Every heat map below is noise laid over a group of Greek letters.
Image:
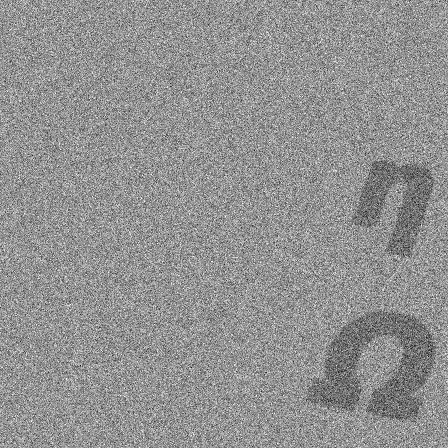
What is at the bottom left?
nothing
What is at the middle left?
nothing
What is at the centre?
nothing
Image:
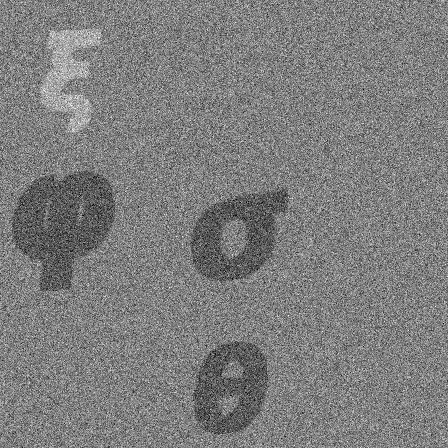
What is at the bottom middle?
theta
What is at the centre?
sigma
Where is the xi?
top left
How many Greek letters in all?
4
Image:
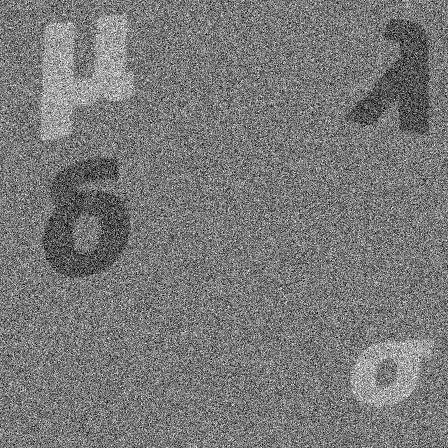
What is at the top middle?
nothing
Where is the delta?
middle left
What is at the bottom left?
nothing
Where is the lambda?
top right
